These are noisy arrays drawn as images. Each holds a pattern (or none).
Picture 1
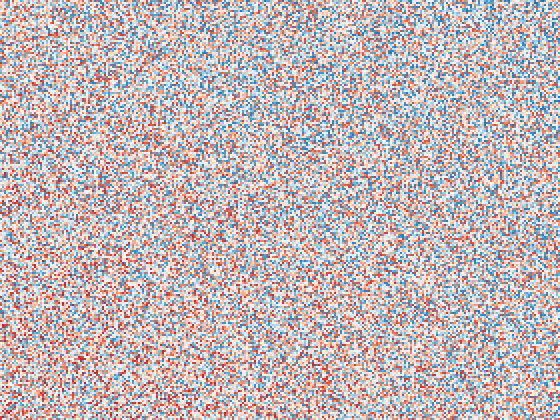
a smooth slope
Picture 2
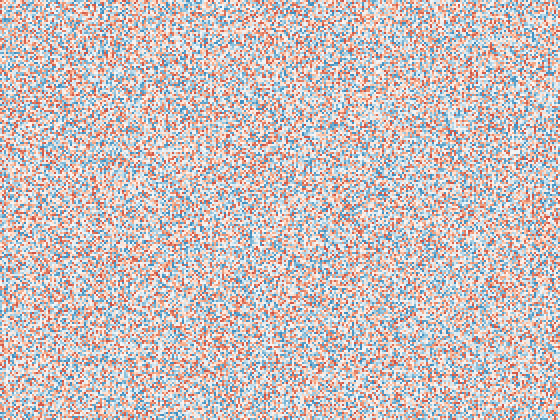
only noise
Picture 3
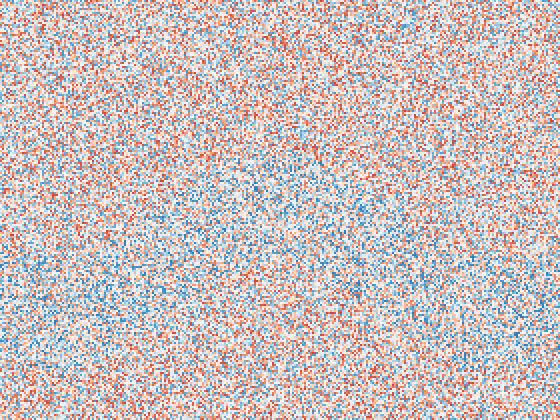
a wavy band
